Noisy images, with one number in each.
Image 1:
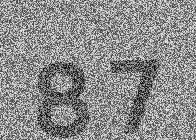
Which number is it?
87
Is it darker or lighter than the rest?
darker
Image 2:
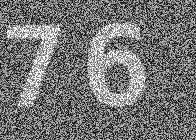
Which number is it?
76
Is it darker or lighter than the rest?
lighter
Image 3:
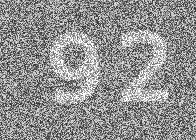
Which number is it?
92
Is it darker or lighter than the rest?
lighter
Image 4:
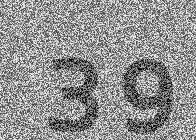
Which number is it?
39
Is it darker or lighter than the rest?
darker
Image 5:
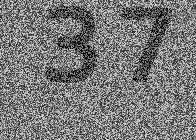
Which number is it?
37
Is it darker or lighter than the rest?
darker
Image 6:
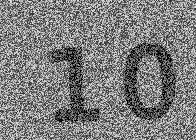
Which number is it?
10
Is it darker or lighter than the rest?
darker
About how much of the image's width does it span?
two thirds
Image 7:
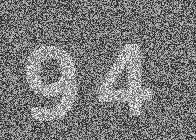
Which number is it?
94
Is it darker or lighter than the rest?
lighter
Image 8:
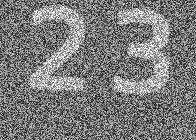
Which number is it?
23
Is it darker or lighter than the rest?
lighter
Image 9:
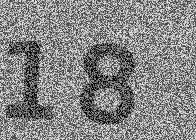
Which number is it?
18
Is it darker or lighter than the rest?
darker
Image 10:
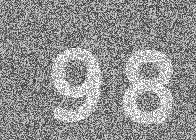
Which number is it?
98
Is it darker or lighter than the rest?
lighter
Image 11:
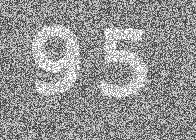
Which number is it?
95
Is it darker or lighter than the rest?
lighter
